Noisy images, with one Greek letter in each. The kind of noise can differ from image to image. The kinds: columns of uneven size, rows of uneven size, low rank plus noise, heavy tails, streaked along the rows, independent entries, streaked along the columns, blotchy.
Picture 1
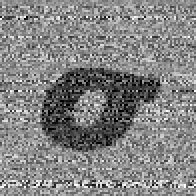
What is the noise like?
rows of uneven size
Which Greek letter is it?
sigma
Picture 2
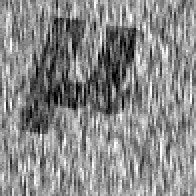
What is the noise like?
streaked along the columns
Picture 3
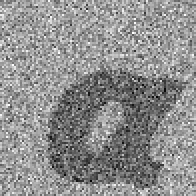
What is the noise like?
independent entries
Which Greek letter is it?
alpha
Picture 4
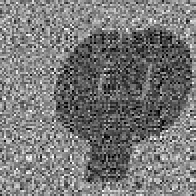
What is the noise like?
low rank plus noise
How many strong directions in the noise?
three or four
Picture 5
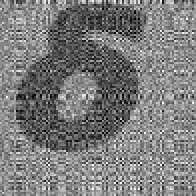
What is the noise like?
low rank plus noise
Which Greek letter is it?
delta
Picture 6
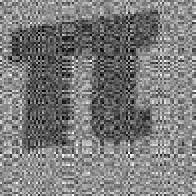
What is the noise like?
low rank plus noise
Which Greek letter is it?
pi
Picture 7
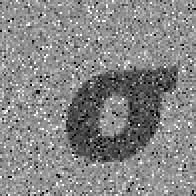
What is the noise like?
heavy tails
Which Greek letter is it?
sigma
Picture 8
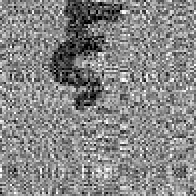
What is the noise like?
low rank plus noise
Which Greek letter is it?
xi
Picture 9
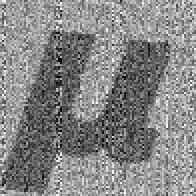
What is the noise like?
columns of uneven size
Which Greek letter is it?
mu
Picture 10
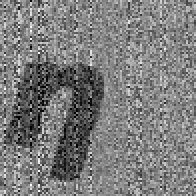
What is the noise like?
columns of uneven size
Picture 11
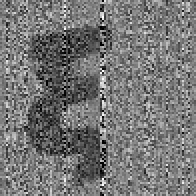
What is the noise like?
columns of uneven size
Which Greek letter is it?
xi
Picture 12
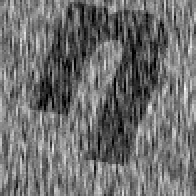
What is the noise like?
streaked along the columns
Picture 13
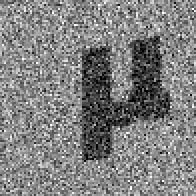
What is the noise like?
independent entries
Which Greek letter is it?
mu
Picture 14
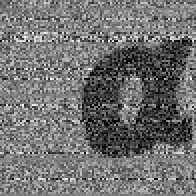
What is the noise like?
rows of uneven size
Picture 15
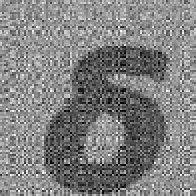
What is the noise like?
low rank plus noise
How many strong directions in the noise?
one
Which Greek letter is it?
delta
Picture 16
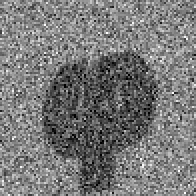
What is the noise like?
independent entries
